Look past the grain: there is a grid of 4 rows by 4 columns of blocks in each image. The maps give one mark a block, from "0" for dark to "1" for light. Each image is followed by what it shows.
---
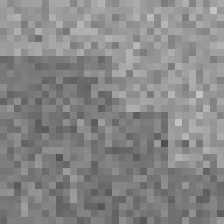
1111
0011
0001
0000
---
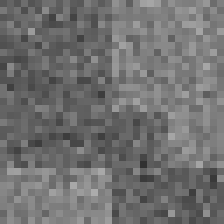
0011
0011
0001
1100
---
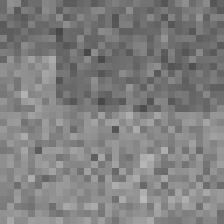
0000
1000
1111
1111
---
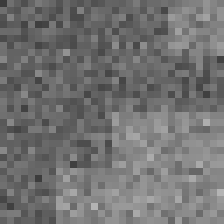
0001
0000
0011
0111
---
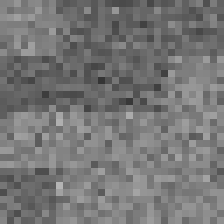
1000
0001
1111
0111
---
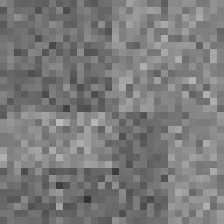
0011
0011
1101
0001
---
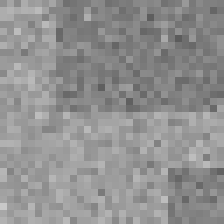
1000
1000
1111
1110
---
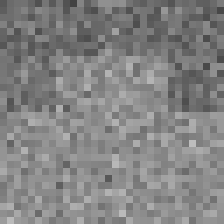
0000
0110
1111
1111
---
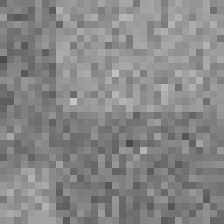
0111
0111
0000
1000
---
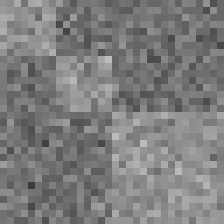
1000
0100
0011
0011
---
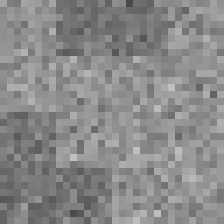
1001
1111
0111
0011
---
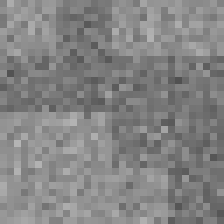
1011
0000
1100
1110
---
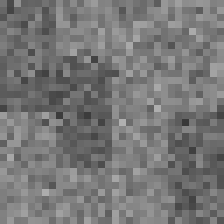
0111
0011
1010
1110
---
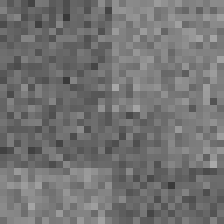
0011
0011
0001
1100
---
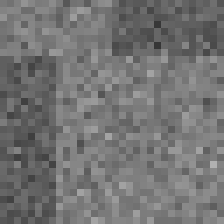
1100
0111
0111
0111
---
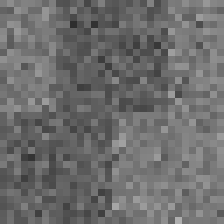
1001
1001
0011
0011
